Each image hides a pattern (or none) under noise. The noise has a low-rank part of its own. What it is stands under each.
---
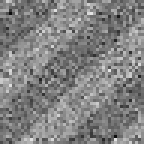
diagonal stripes
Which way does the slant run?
bottom left to top right
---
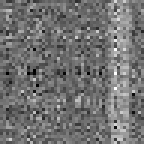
one vertical stripe
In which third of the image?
right
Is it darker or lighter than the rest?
lighter
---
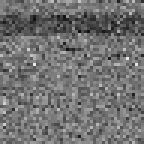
one horizontal stripe
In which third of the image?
top
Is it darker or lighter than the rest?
darker
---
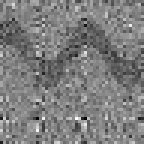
a wavy band
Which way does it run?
left to right
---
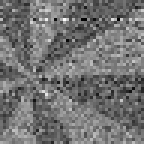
spokes from one point
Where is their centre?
middle left
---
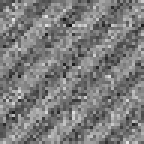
diagonal stripes
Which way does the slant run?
bottom left to top right
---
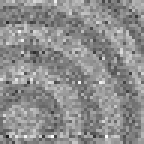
rings round one point
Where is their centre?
bottom left
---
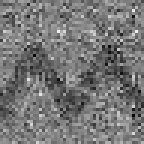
a wavy band
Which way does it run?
left to right
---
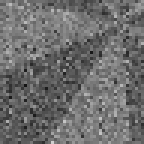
spokes from one point
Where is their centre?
top right
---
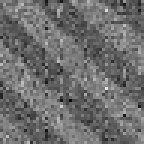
diagonal stripes
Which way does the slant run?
top left to bottom right
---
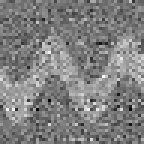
a wavy band
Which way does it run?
left to right
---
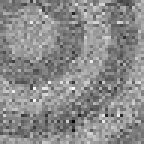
rings round one point
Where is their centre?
top left
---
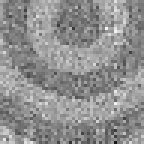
rings round one point
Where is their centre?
top middle
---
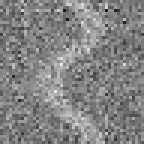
a wavy band
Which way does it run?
top to bottom
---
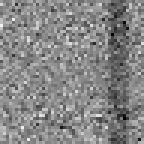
one vertical stripe
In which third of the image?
right
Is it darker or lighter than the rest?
darker
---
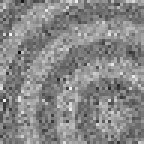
rings round one point
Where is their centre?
bottom right
